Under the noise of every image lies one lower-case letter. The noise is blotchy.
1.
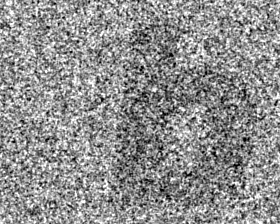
dark b
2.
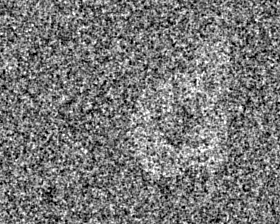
light d
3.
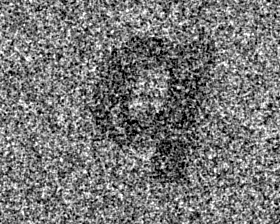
dark q
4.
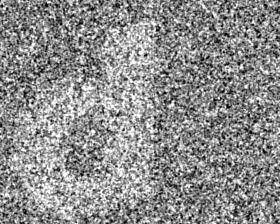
light d
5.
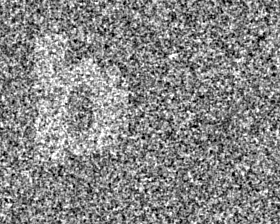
light b
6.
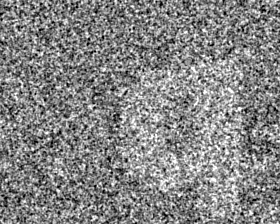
light q
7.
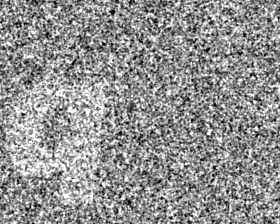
light q
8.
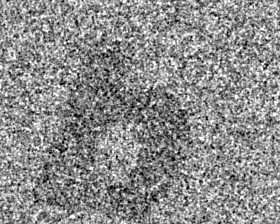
dark b
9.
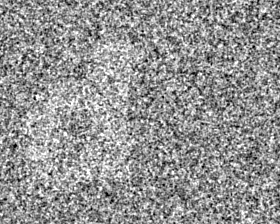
light d
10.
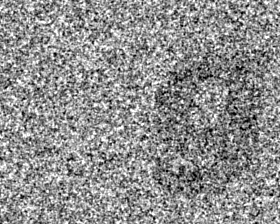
dark g
